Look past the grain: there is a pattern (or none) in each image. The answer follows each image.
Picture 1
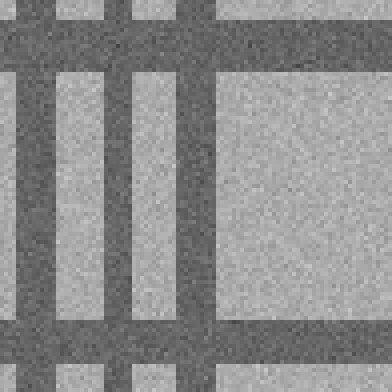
bands of rows crossing bands of columns
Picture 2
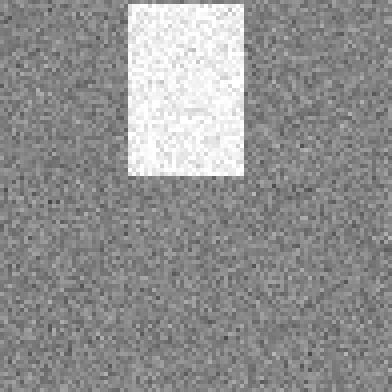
one block
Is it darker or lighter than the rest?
lighter
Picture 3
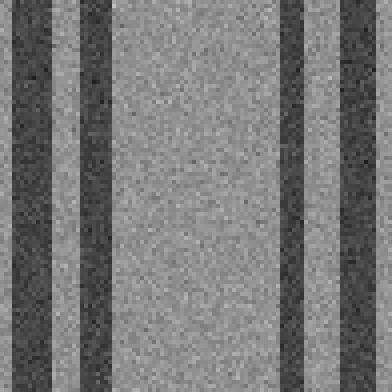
bands of columns
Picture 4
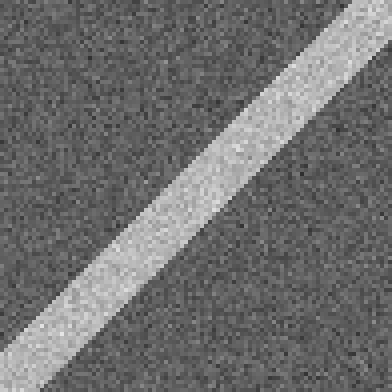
a diagonal band
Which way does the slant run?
bottom left to top right
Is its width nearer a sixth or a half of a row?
a sixth
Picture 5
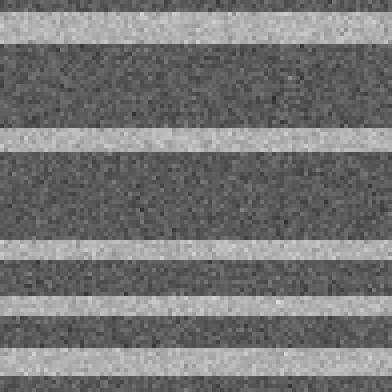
bands of rows
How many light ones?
5
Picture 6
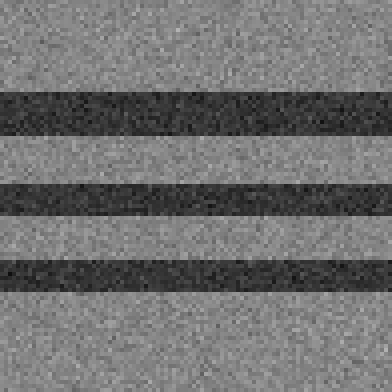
bands of rows
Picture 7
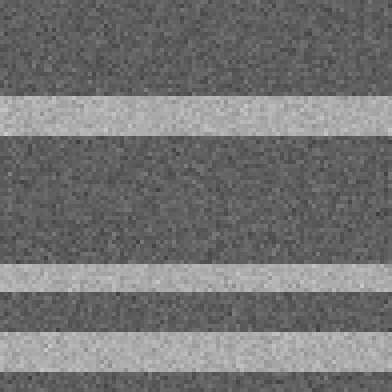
bands of rows
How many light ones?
3
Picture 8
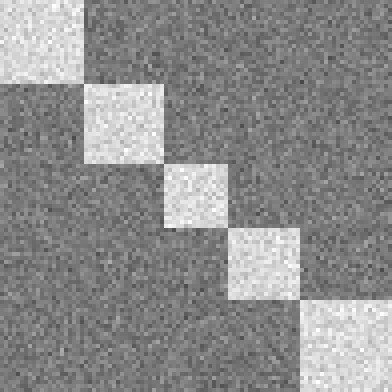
blocks along the diagonal
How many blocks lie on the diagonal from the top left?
5
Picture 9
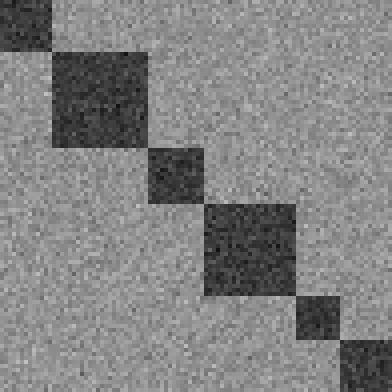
blocks along the diagonal
